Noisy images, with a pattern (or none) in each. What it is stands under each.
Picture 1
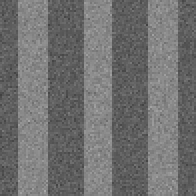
vertical stripes
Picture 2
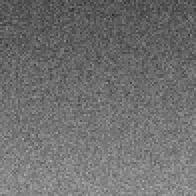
a smooth slope
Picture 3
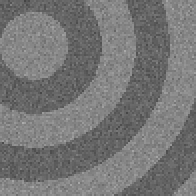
rings round one point
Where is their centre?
top left
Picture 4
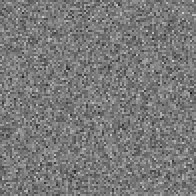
only noise
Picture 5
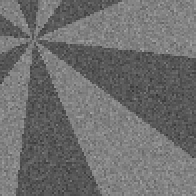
spokes from one point
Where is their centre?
top left
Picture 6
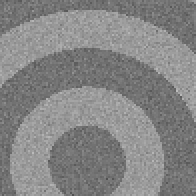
rings round one point
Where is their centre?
bottom middle
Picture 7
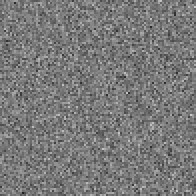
only noise
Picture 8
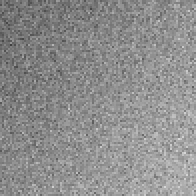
a smooth slope
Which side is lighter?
bottom right
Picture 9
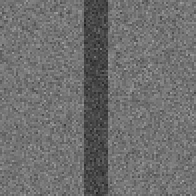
one vertical stripe
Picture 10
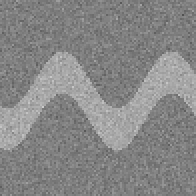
a wavy band
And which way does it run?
left to right
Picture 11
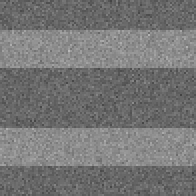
horizontal stripes
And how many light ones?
2
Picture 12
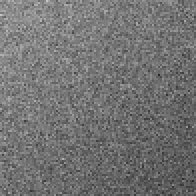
a smooth slope
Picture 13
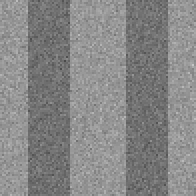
vertical stripes
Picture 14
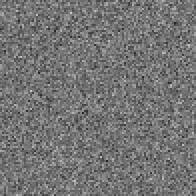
only noise
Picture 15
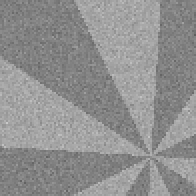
spokes from one point
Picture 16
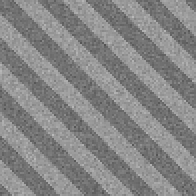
diagonal stripes
